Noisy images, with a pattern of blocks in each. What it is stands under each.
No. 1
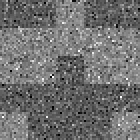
left and right mirror each other
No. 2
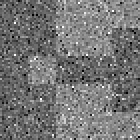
top and bottom mirror each other
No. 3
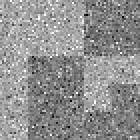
no symmetry
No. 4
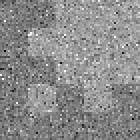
mirrored about the diagonal from the bottom left
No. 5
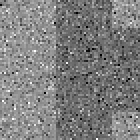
top and bottom mirror each other
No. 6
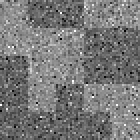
no symmetry
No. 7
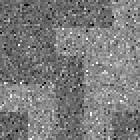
no symmetry
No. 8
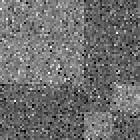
mirrored about the diagonal from the top left
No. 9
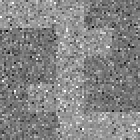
the same after a half turn
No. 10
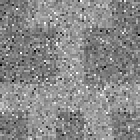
left and right mirror each other
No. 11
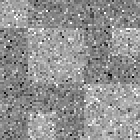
mirrored about the diagonal from the top left
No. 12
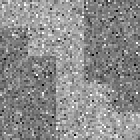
the same after a half turn
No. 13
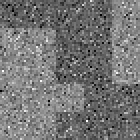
no symmetry
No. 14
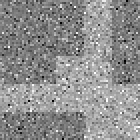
mirrored about the diagonal from the top left
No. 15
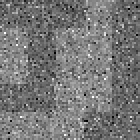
no symmetry
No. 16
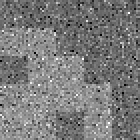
mirrored about the diagonal from the bottom left
